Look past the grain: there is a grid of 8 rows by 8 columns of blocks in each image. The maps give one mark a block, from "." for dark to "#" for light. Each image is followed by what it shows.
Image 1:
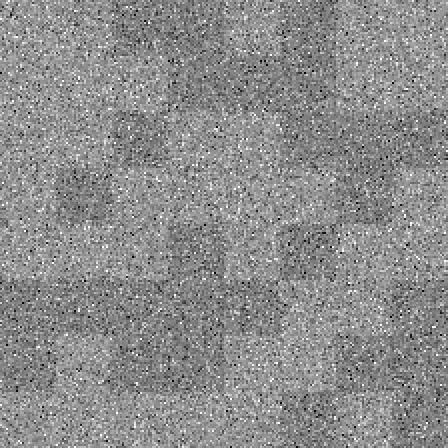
# # . . # . # #
# # # . . . # #
# # . # # . . .
# . # # # # . #
# # # . # . # #
. . . . . # # .
. # . . # # . .
# # # # # . # .
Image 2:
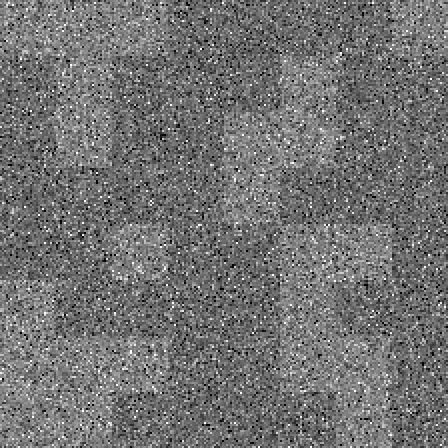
# # # . . . . #
. # . . . # . .
. # . . # # . .
. . . . # . . .
. . # . . # # .
# . . . . # . .
# # # . . # # .
# # . . . . # .
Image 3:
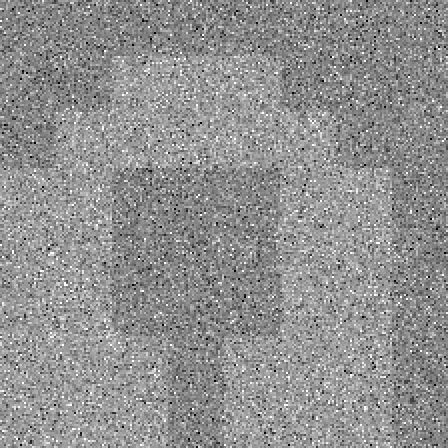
. . . . . . . .
. . # # # . . .
. # # # # # . .
# # . . . # # .
# # . . . # # .
# # . . . # # .
# # # . # # # .
# # # . # # # .
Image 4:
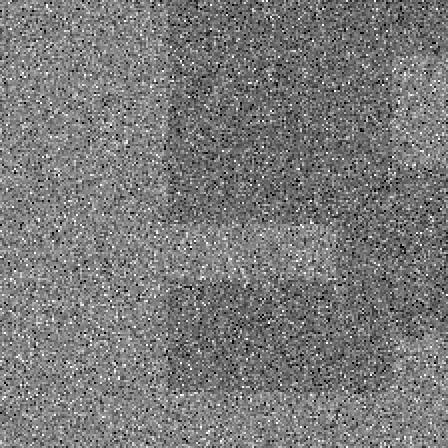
# # # . . . . .
# # # . . . . #
# # # . . . . #
# # # . . . . .
# # # # # # . .
# # # . . . . .
# # # . . . . #
# # # # # # # #
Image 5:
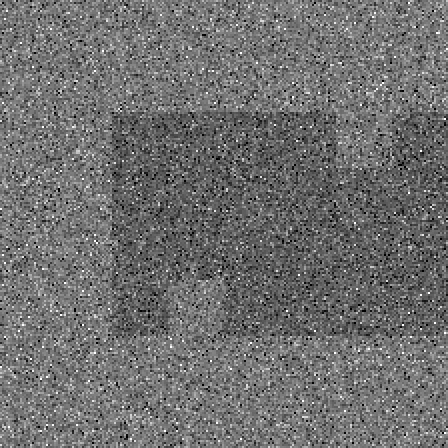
# # # # # # # #
# # # # # # # #
# # . . . . # .
# # . . . . . .
# # . . . . . .
# # . # . . . .
# # # # # # # #
# # # # # # # #
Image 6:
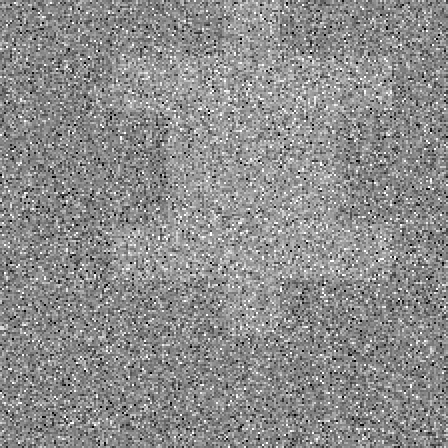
. . . . # . . .
. . # # # # # .
. . . # # # . .
. . . # # # . .
. . # # # # # .
. . . . # . . .
. . . . . . . .
. . . . . . . .
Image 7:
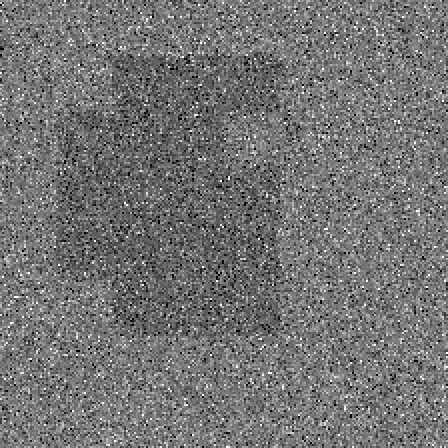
# # # # # # # #
# # . . . # # #
# . . . # # # #
# . . . . # # #
# . . . . # # #
# # . . . # # #
# # # # # # # #
# # # # # # # #
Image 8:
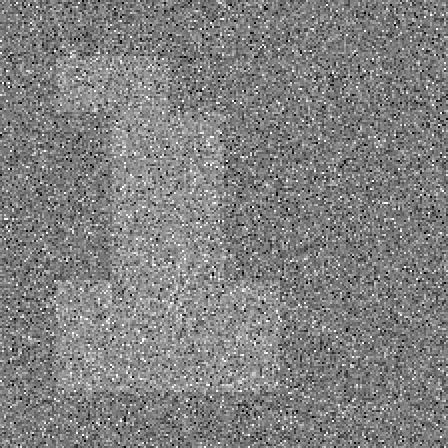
. . . . . . . .
. # # . . . . .
. . # # . . . .
. . # # . . . .
. . # # . . . .
. # # # # . . .
. # # # # . . .
. . . . . . . .
